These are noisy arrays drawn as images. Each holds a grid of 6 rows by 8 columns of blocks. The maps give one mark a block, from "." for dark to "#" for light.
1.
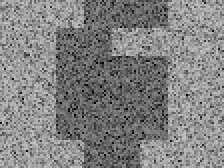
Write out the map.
# # # . . . # #
# # . . # # # #
# # . . . . # #
# # . . . . # #
# # . . . . # #
# # # . . # # #
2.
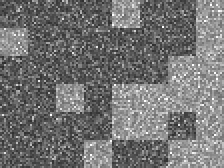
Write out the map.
. . . . # . . #
# . . . . . . #
. . . . . . # #
. . # . # # # #
. . . . # # . #
. . . # . . # #
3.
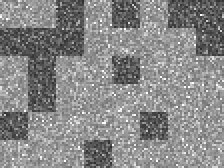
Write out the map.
# # . # . # . .
. . . # # # # .
# . # # . # # #
# . # # # # # #
. # # # # . # #
# # # . # # # #
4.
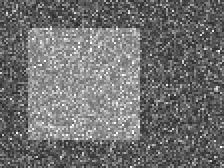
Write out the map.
. . . . . . . .
. # # # # . . .
. # # # # . . .
. # # # # . . .
. # # # # . . .
. . . . . . . .
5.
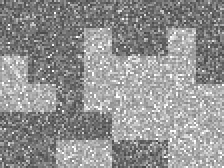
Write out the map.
. . . . . . . .
. . . # . . # .
# . . # # # # .
# # . # # # # #
. . . . # # # #
. . # # . . # #
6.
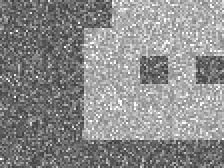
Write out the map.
. . . . # # # #
. . . # # # # #
. . . # # . # .
. . . # # # # #
. . . # # # # #
. . . . . . . .
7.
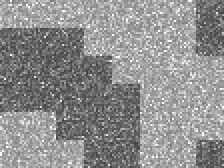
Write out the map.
# # # # # # # .
. . . # # # # .
. . . . # # # #
. . . . . # # #
# # . . . # # #
# # # . . # # .
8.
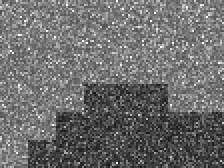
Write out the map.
# # # # # # # #
# # # # # # # #
# # # # # # # #
# # # . . . # #
# # . . . . . .
# . . . . . . .
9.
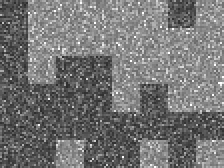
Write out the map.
. # # # # # . #
. # # # # # # #
. # . . # # # #
. . . . # . # #
. . . . . . . .
. . # . . # . #
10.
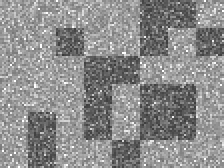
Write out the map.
# # # # # . . #
# # . # # . # .
# # # . . # # #
# # # . # . . #
# . # . # . . #
# . # # . # # #
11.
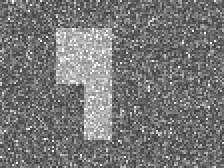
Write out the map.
. . . . . . . .
. . # # . . . .
. . # # . . . .
. . . # . . . .
. . . # . . . .
. . . . . . . .
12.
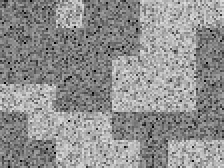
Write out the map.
. . # . . # # #
. . . . . # # .
. . . . # # # .
# # . . # # # .
. # # # . . . .
. . # # # . # #
